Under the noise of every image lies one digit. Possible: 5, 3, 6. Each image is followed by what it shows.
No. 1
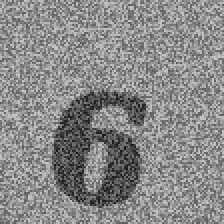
6
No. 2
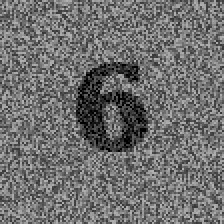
6
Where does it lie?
centre
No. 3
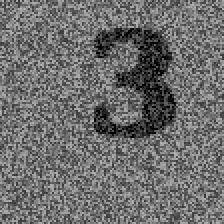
3
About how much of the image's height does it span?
half
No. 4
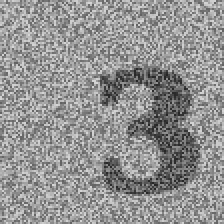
3
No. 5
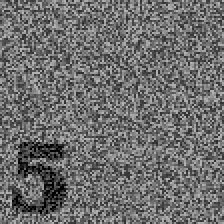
5
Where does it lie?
bottom left
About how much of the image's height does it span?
a third
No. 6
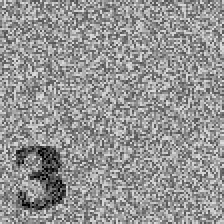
3
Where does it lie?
bottom left
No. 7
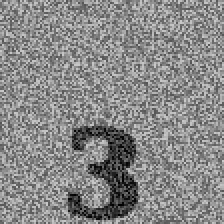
3
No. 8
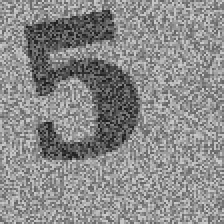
5
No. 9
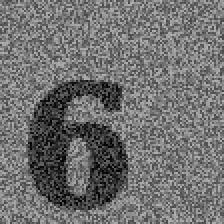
6
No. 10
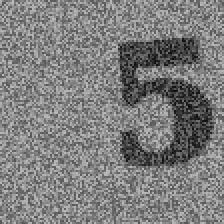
5
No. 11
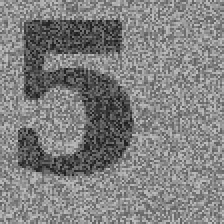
5
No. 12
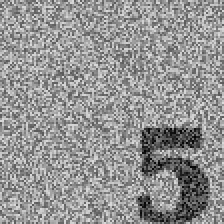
5
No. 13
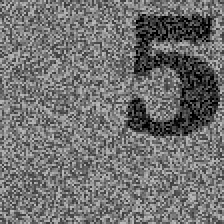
5
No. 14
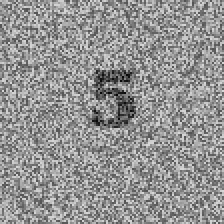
5
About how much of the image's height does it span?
a quarter
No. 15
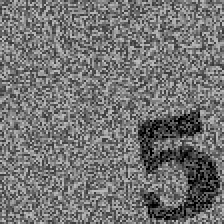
5
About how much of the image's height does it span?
half
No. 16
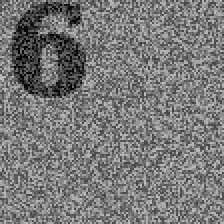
6
